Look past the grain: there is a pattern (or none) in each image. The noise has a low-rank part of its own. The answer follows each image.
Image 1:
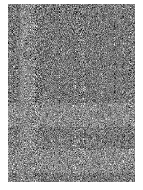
bands of rows crossing bands of columns
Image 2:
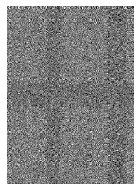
bands of rows crossing bands of columns
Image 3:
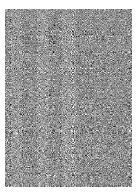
bands of columns
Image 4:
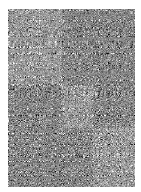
blocks along the diagonal
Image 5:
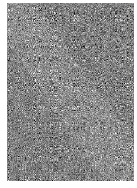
a diagonal band
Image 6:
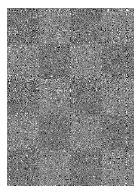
a checkerboard
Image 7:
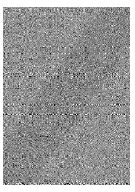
a diagonal band
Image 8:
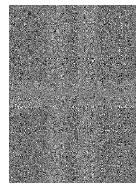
bands of rows crossing bands of columns
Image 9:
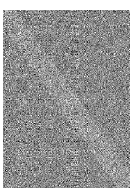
a diagonal band
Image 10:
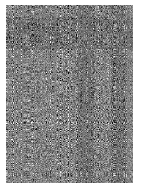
bands of rows crossing bands of columns
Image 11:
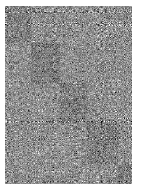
blocks along the diagonal
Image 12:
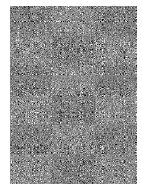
a checkerboard
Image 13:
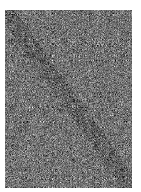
a diagonal band
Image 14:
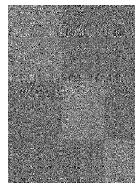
blocks along the diagonal
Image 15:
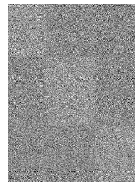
blocks along the diagonal
